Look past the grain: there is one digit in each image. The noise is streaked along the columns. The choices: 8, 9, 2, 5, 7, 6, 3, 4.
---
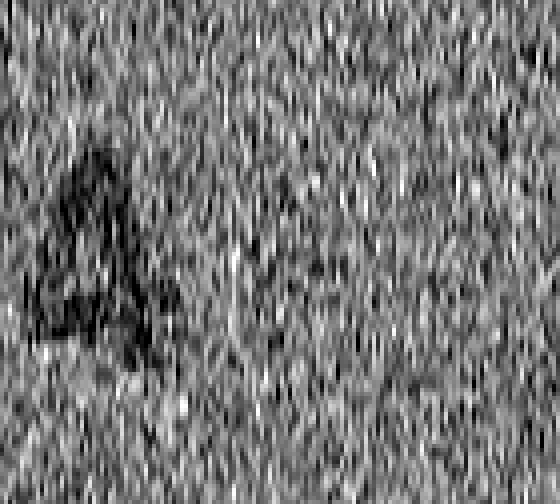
4
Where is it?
middle left
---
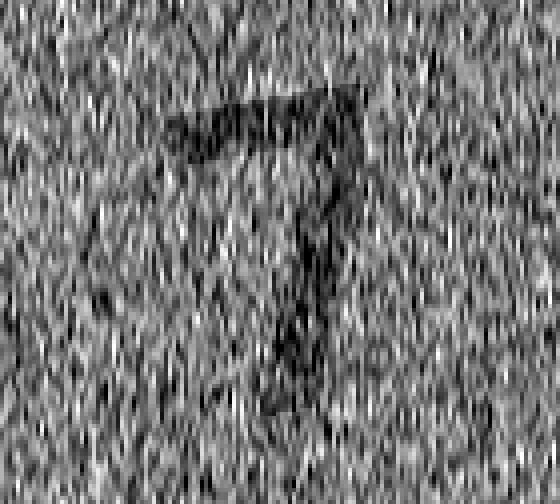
7
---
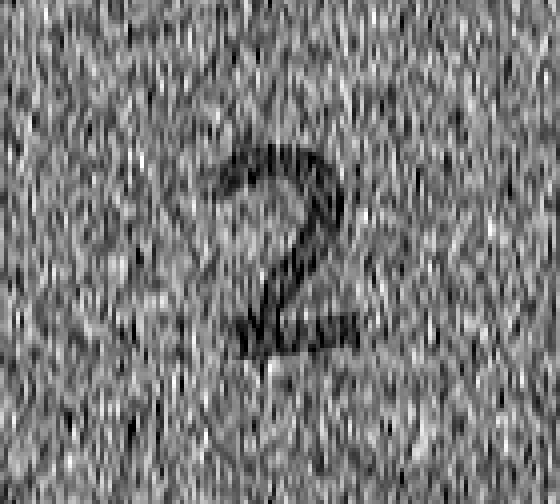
2
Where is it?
centre
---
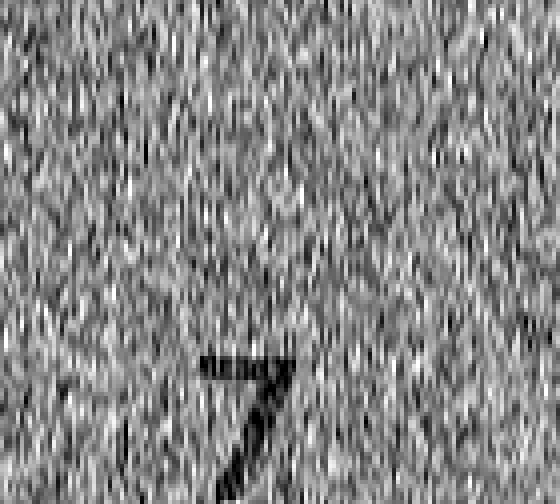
7
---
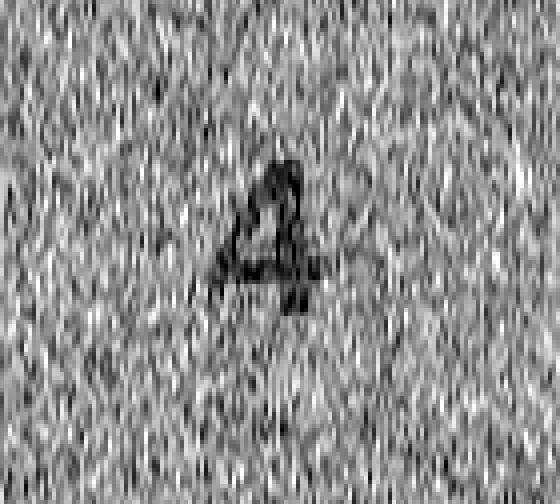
4
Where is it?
centre
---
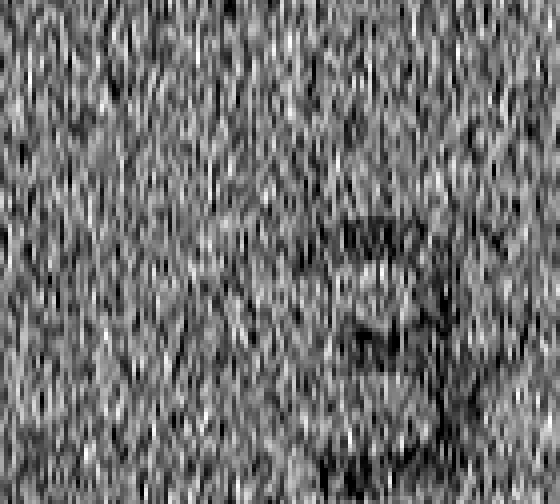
3
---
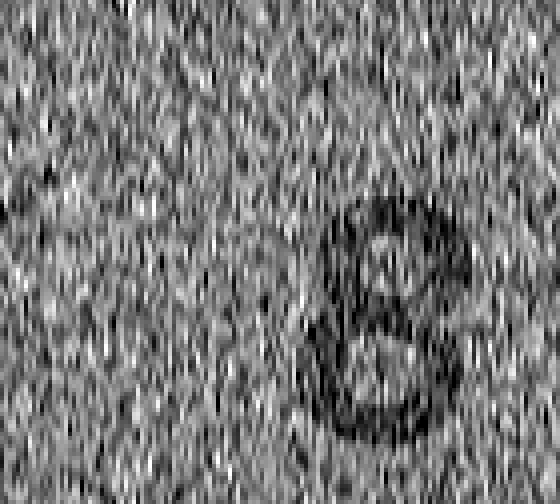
8
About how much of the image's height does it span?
half
